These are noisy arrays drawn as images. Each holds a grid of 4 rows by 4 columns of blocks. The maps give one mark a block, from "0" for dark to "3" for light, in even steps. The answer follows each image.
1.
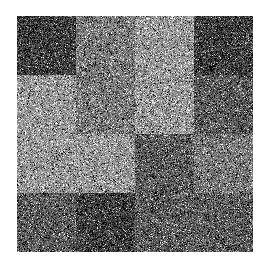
0230
3231
3312
1011
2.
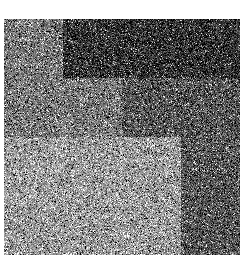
2000
2211
3331
3331
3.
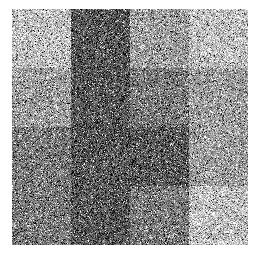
3023
2012
1002
1013
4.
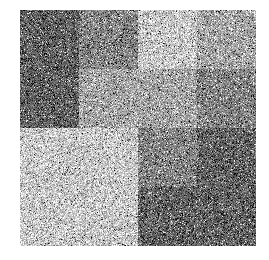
0132
0221
3310
3300
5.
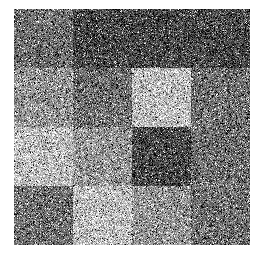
1000
2131
3201
1321
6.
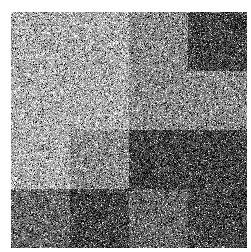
3320
3322
3200
1010
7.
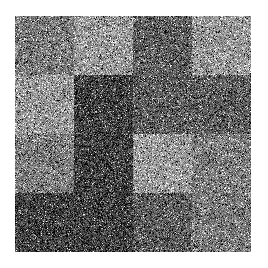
2313
3011
2032
0012
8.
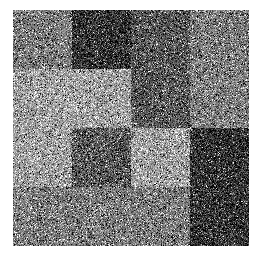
2012
3312
3130
2220
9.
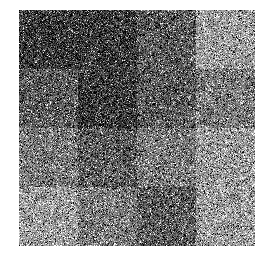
0013
1012
2123
3213
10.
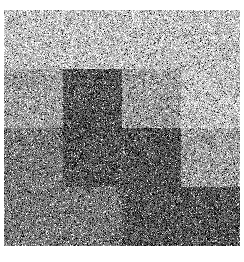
3333
2023
1002
1100
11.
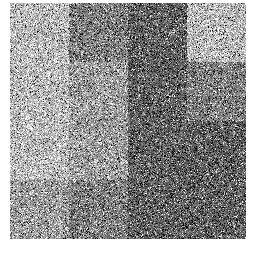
3103
3201
3200
2100
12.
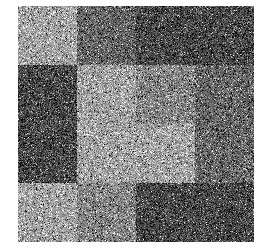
3100
0321
0331
3200
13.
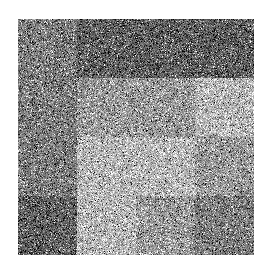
1000
1223
1332
0321
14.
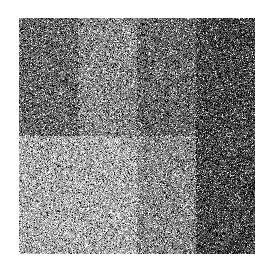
1210
1210
3320
3320
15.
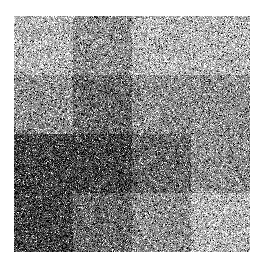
3233
2122
0012
0123
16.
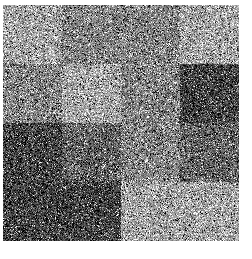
3223
2320
0121
0033
